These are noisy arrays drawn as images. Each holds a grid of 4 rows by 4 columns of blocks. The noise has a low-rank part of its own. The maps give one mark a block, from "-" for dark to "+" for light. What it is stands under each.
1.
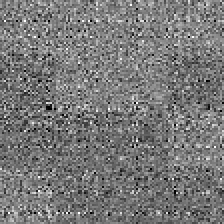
+ + + +
- + + -
- - - +
+ - - -
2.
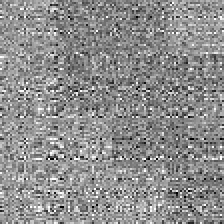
+ - - +
+ - - -
+ + - -
+ + + -
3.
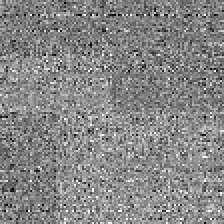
- - - -
+ + - -
- + + +
- + + +
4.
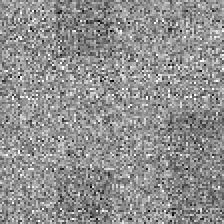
+ - + +
+ + + +
+ + + -
+ - + -
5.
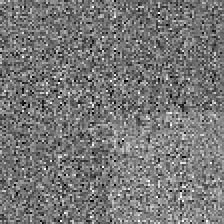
- - - -
- - - -
- - + +
- - + +
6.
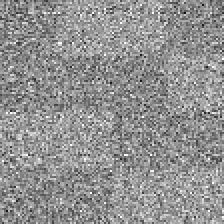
- + + -
- - - +
+ + - -
- - + +
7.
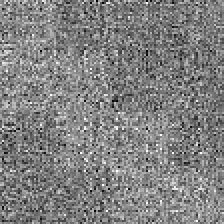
+ - - -
+ + - -
- + + -
- - + +
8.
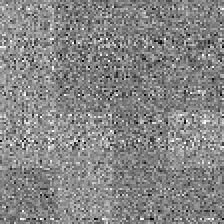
+ - - -
+ - - -
+ + - +
- + - -
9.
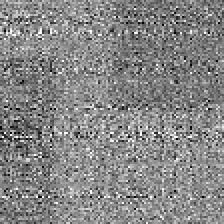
+ + - -
- + - -
- + + +
- + + +
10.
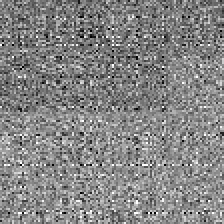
- - - -
- - - +
+ + + +
+ + + +
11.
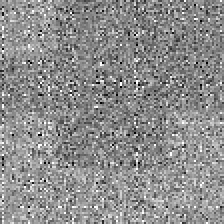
+ - - -
- - - -
+ - - +
+ + + +
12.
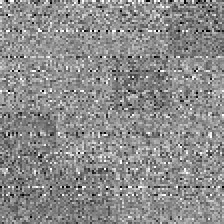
+ + + -
+ + - +
- + + +
- - + +
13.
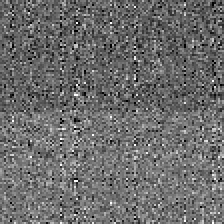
- - - -
- - - -
+ + + +
+ + + +
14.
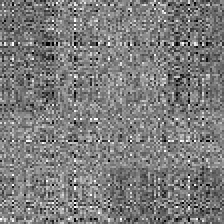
- + + -
- + + -
+ + + +
+ + - -
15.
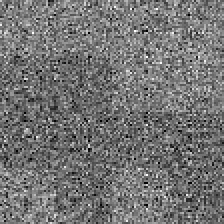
+ + + +
- - + +
- - - -
+ - + -
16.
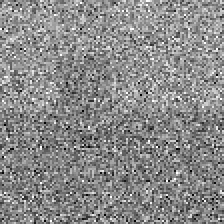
+ + + +
+ - + +
- - - -
- - - -
